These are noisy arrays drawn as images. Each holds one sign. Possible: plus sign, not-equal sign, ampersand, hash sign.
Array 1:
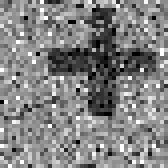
plus sign
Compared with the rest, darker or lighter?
darker
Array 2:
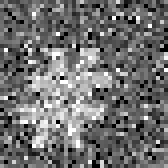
hash sign
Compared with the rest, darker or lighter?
lighter
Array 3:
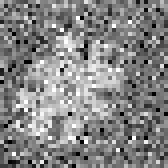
hash sign
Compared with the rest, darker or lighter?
lighter
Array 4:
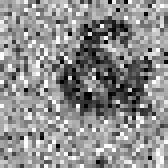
ampersand
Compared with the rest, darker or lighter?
darker
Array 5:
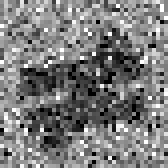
not-equal sign
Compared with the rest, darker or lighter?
darker
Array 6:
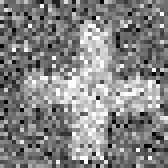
plus sign
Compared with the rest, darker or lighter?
lighter
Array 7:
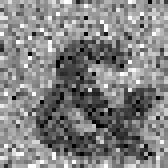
ampersand
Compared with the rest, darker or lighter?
darker
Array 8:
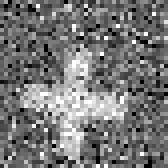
plus sign
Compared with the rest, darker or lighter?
lighter
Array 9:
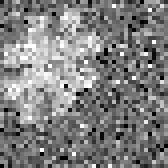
hash sign
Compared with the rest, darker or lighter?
lighter
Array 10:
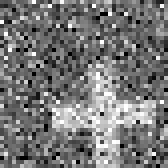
plus sign
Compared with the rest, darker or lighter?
lighter
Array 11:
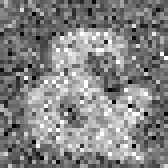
ampersand
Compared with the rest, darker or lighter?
lighter
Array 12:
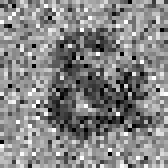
ampersand
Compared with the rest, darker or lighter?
darker
